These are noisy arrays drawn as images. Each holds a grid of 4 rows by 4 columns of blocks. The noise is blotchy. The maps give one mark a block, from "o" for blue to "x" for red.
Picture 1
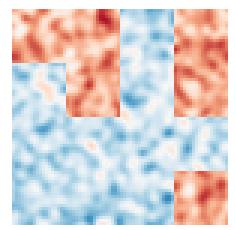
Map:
xxox
oxox
oooo
ooox
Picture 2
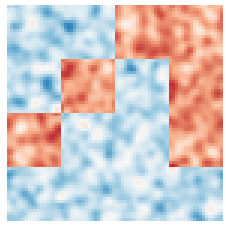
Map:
ooxx
oxox
xoox
oooo
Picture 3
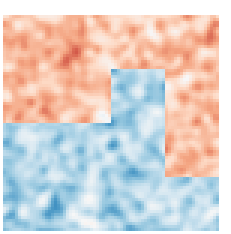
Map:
xxxx
xxox
ooox
oooo
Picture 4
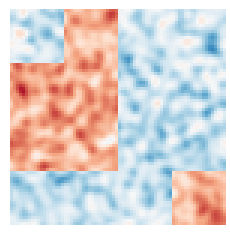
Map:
oxoo
xxoo
xxoo
ooox
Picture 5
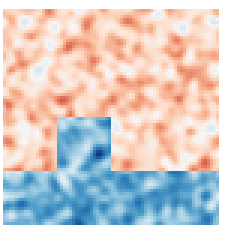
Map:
xxxx
xxxx
xoxx
oooo
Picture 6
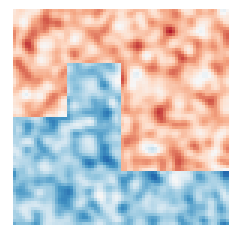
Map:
xxxx
xoxx
ooxx
oooo
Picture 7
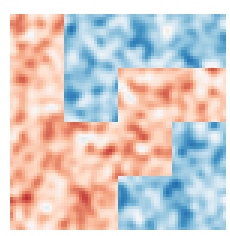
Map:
xooo
xoxx
xxxo
xxoo
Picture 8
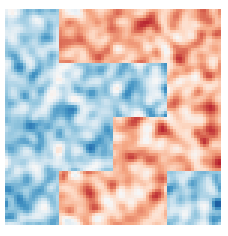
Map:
oxxx
ooox
ooxx
oxxo
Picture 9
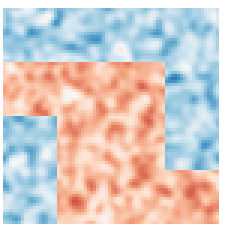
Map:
oooo
xxxo
oxxo
oxxx
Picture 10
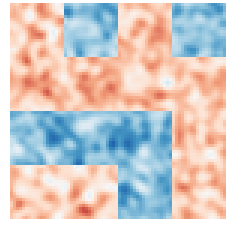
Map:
xoxo
xxxx
ooox
xxox
